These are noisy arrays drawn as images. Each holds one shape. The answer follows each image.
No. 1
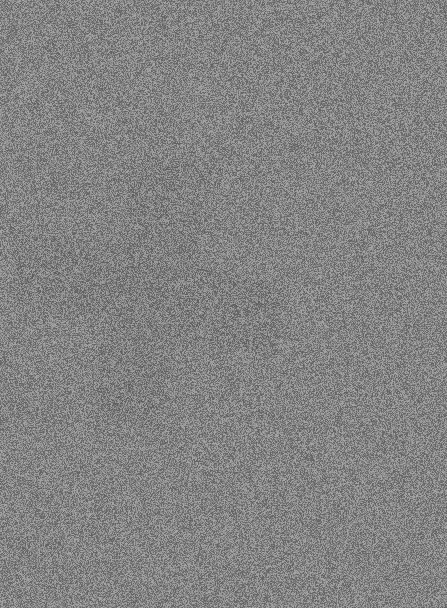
cross
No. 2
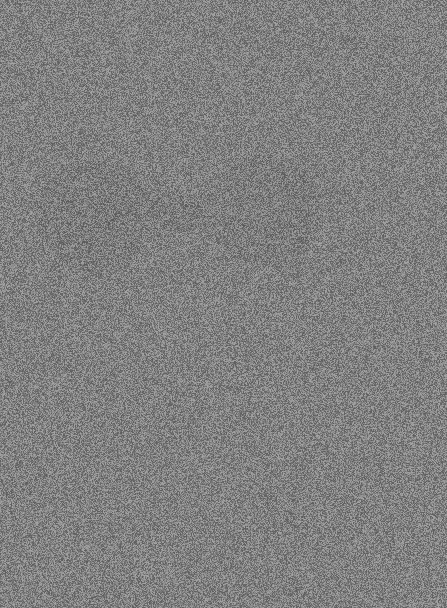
dumbbell
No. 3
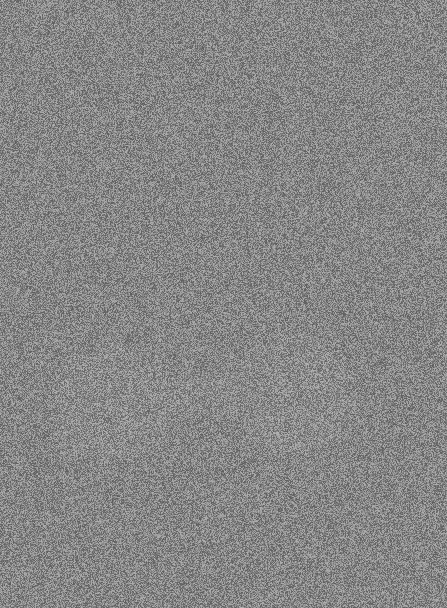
dumbbell
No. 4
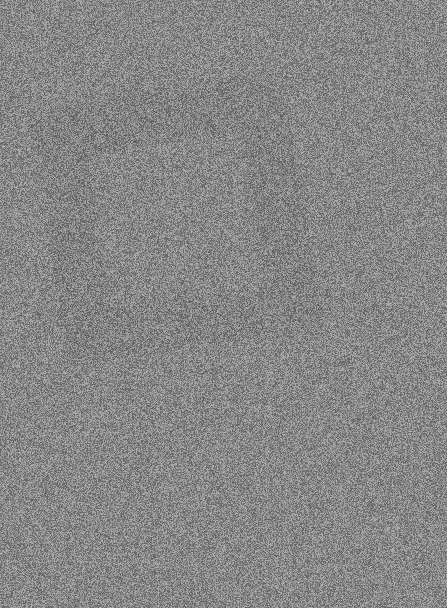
square frame
